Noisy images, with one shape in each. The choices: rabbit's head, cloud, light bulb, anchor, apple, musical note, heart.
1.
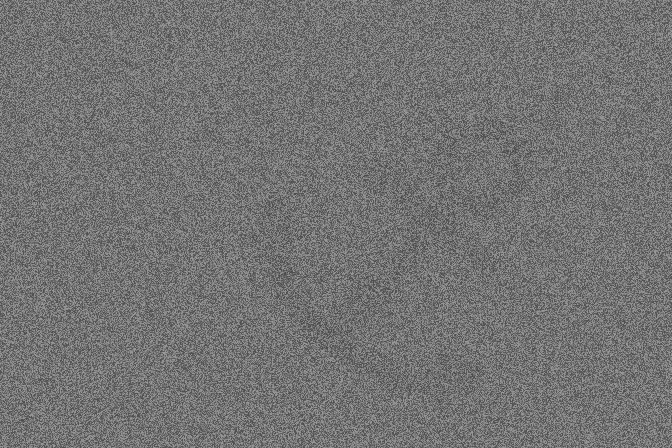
anchor
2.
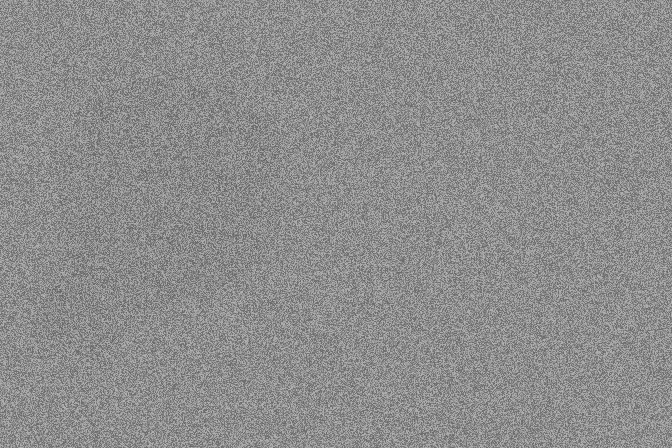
light bulb
